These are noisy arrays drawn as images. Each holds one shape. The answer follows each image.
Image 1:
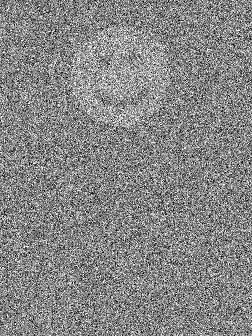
smiling face
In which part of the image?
top middle
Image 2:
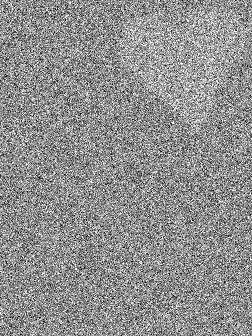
heart
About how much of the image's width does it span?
half
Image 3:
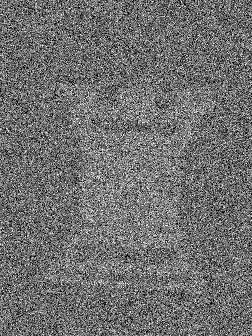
chess rook
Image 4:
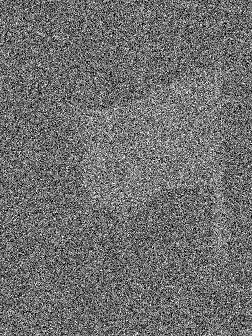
flag
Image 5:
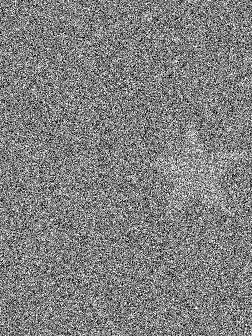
star
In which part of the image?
middle right
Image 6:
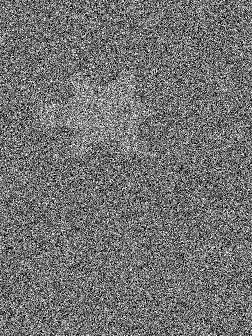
turtle
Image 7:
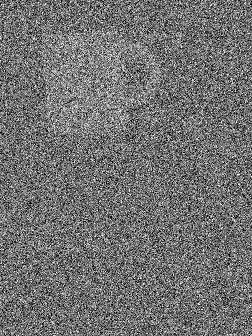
cup
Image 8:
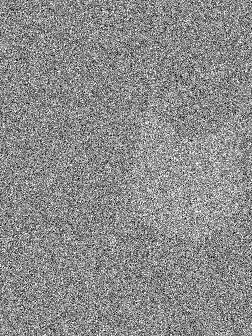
cat's head
